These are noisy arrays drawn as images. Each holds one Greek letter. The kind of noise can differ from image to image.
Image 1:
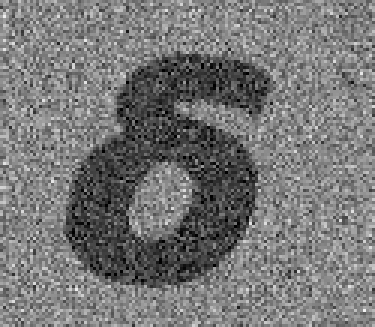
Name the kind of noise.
low rank plus noise
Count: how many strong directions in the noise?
two
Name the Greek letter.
delta
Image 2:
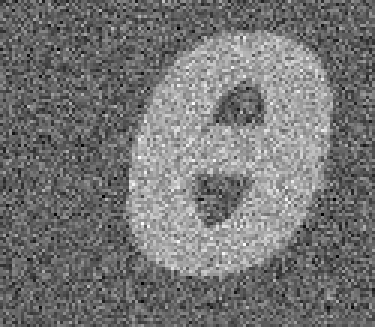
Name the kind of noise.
low rank plus noise
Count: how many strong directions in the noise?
five to eight
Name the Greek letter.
theta
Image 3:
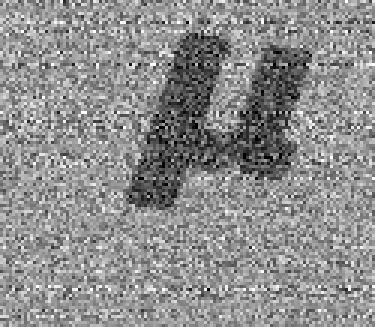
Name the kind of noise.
rows of uneven size
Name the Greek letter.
mu
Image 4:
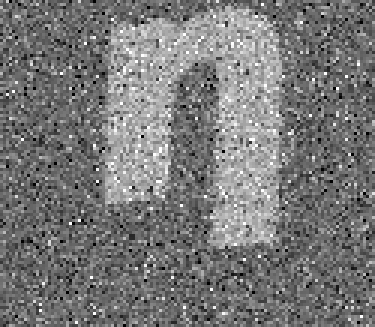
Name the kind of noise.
heavy tails
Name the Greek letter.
eta
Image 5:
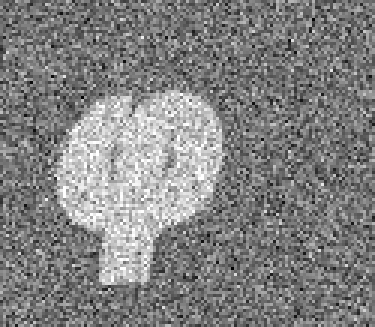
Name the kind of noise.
independent entries
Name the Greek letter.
phi
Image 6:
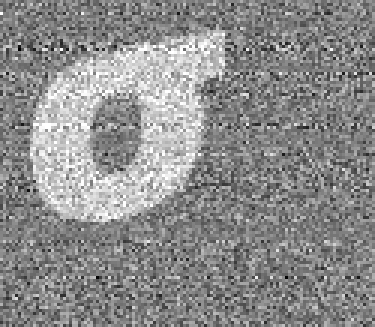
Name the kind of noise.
rows of uneven size
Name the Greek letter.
sigma
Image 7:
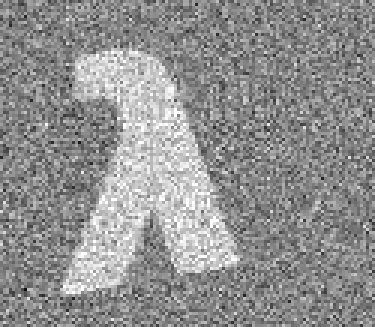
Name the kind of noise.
low rank plus noise
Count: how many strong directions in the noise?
three or four
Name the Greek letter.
lambda
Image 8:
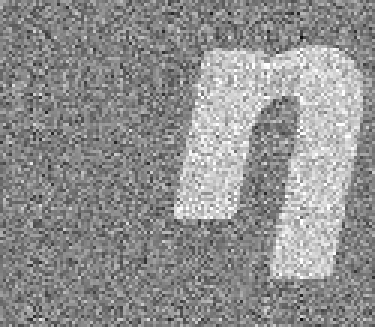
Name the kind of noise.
low rank plus noise
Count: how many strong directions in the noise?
two
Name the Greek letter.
eta
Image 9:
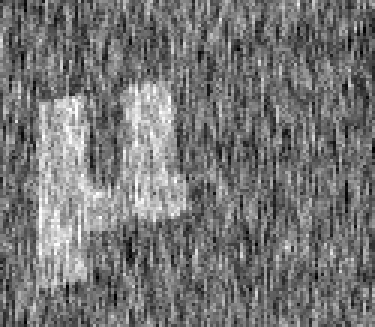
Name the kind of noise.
streaked along the columns
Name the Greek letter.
mu
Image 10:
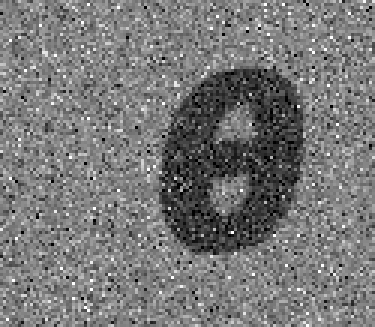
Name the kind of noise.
heavy tails
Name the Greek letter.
theta
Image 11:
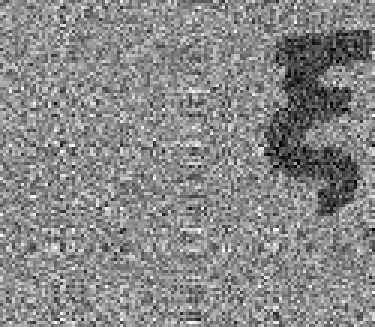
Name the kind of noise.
low rank plus noise
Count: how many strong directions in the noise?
one
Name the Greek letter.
xi
